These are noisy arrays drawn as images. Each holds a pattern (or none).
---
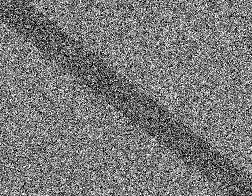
a diagonal band
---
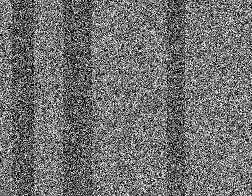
bands of columns
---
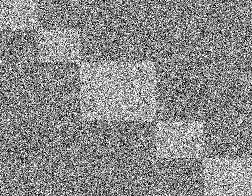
blocks along the diagonal
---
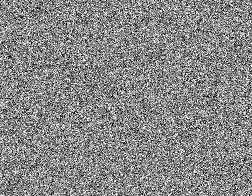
only noise
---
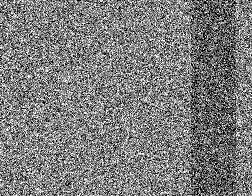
one band of columns
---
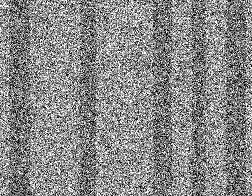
bands of columns
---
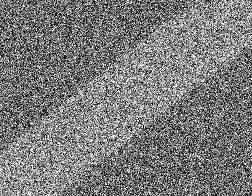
a diagonal band
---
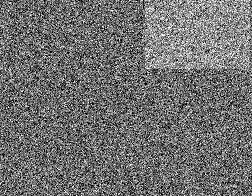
one block
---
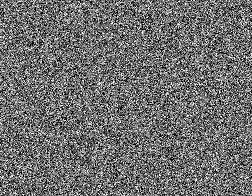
only noise
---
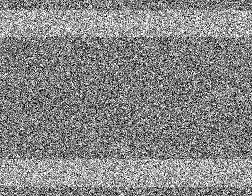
bands of rows
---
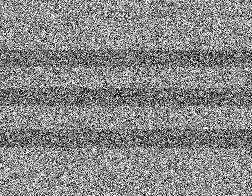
bands of rows
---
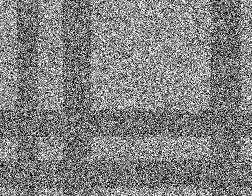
bands of rows crossing bands of columns
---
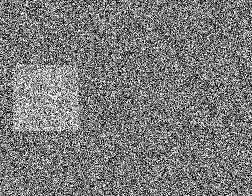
one block
